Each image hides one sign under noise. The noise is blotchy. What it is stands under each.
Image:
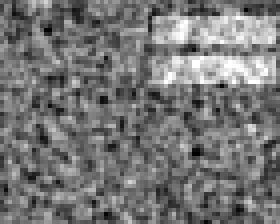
equals sign
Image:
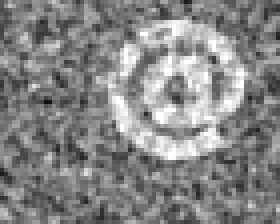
at sign
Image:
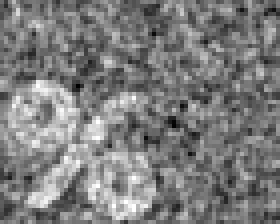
percent sign
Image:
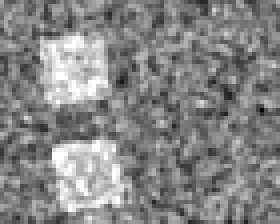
colon
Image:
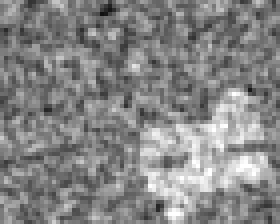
not-equal sign
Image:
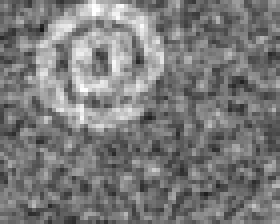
at sign
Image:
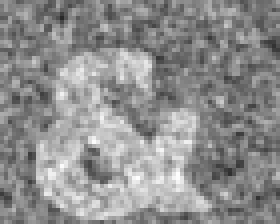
ampersand
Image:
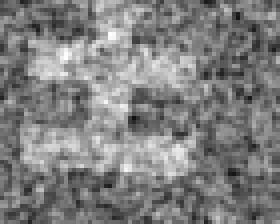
plus-minus sign
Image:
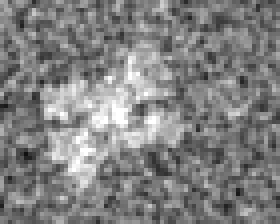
not-equal sign
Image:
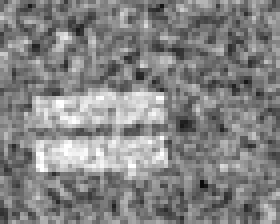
equals sign
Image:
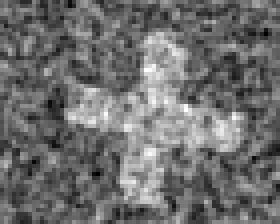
plus sign
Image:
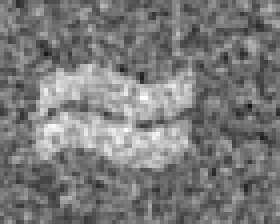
approximately sign
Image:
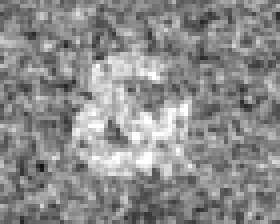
ampersand
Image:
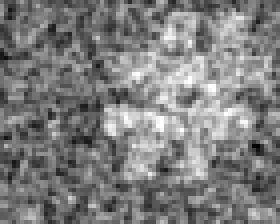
hash sign
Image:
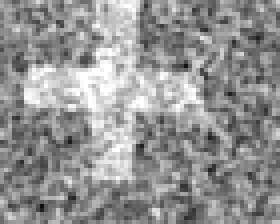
plus sign
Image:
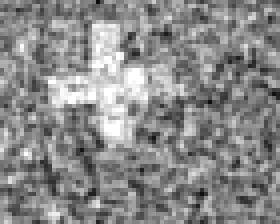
plus sign
